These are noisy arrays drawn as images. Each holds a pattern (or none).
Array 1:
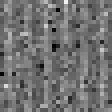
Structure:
vertical stripes
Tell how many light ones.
6
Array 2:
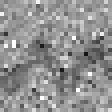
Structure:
a wavy band
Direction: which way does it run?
left to right
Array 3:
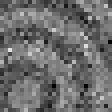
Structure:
rings round one point
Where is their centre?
bottom left
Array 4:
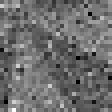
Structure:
spokes from one point
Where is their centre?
top left
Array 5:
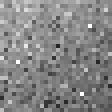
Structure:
a smooth slope
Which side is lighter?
top left
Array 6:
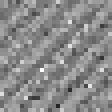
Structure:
diagonal stripes
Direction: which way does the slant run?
bottom left to top right
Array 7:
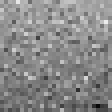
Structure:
a smooth slope
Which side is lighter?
top
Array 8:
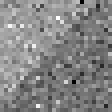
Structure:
a sharp edge
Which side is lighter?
top left
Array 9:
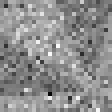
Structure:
spokes from one point
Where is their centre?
bottom right
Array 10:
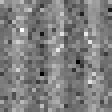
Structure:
vertical stripes
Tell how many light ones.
3
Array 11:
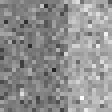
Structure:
a sharp edge
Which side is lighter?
right
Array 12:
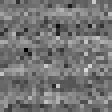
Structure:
horizontal stripes
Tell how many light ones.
4
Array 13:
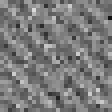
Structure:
diagonal stripes
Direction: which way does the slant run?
top left to bottom right
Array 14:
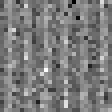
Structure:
vertical stripes
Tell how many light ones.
6
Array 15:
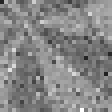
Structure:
spokes from one point
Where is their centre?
top left
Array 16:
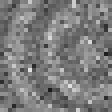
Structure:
rings round one point
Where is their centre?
middle right
